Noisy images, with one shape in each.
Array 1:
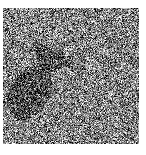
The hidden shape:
fish
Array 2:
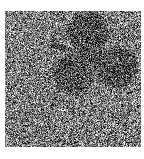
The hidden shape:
club
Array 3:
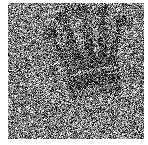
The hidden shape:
chess queen
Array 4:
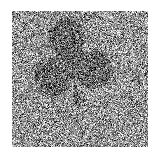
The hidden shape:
club
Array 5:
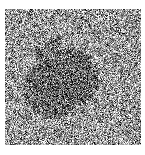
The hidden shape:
apple
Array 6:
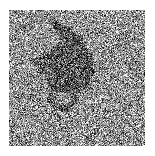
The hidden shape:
teapot
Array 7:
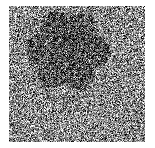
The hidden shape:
flower
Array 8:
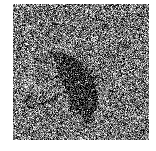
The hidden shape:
umbrella
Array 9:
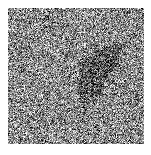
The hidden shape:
umbrella
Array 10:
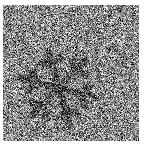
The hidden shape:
snowflake
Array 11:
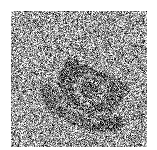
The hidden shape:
telephone
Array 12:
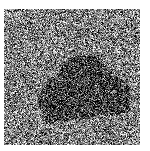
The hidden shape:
cloud
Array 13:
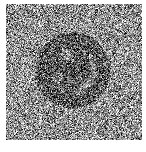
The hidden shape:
smiling face
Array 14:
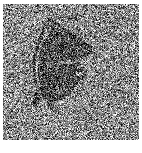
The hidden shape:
chess knight
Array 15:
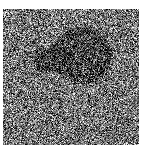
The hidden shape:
light bulb
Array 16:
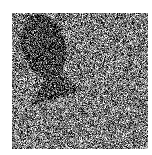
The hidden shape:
fish
